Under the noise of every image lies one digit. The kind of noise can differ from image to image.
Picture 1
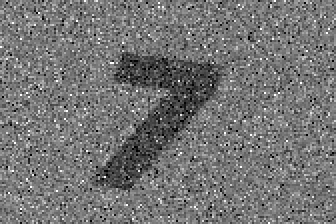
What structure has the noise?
heavy tails
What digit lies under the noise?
7
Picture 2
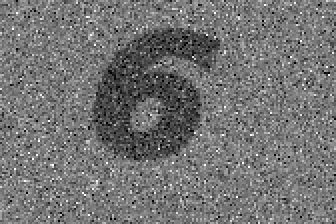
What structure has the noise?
heavy tails
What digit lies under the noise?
6
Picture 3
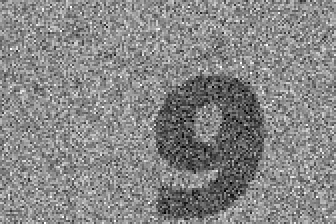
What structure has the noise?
independent entries
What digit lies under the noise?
9
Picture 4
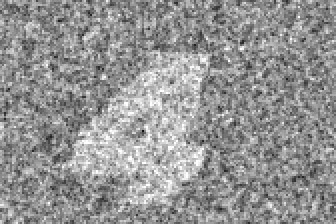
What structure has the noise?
blotchy
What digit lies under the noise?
4
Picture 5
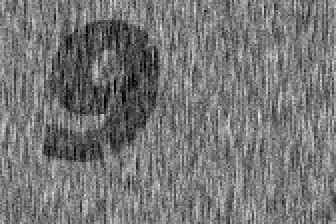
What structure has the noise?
streaked along the columns
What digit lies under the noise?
9
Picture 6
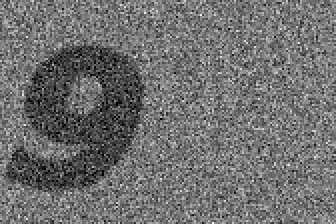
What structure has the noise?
independent entries
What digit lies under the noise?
9
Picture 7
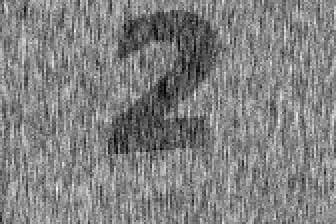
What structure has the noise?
streaked along the columns
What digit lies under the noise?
2
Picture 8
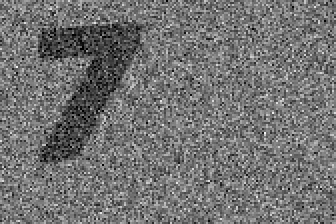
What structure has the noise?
independent entries
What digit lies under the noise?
7
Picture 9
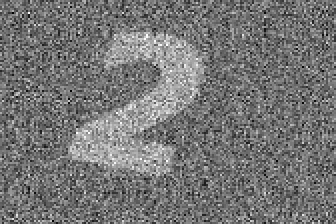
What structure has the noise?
low rank plus noise
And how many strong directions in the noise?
two
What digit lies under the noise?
2
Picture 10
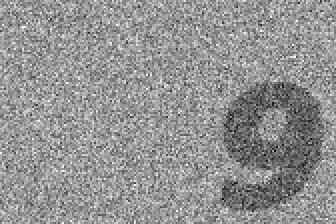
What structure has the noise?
independent entries
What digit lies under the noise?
9
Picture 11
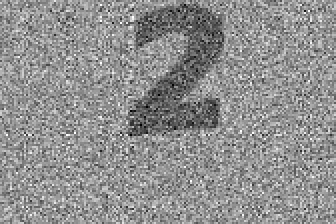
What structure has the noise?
low rank plus noise
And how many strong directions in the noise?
one
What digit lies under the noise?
2
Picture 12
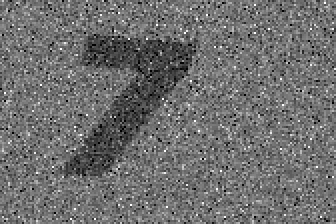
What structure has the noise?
heavy tails
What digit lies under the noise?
7
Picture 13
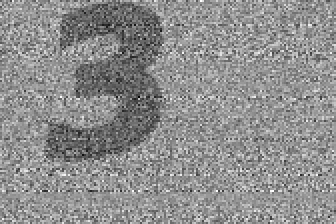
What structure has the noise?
rows of uneven size
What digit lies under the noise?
3
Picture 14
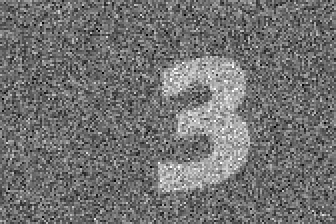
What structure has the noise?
independent entries
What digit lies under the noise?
3
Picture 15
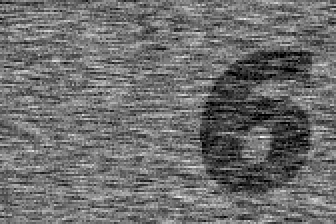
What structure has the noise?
streaked along the rows
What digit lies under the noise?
6
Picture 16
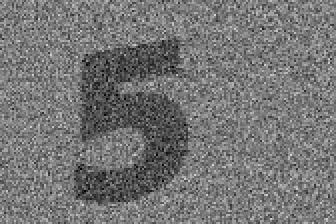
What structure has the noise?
low rank plus noise
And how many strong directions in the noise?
five to eight
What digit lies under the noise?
5
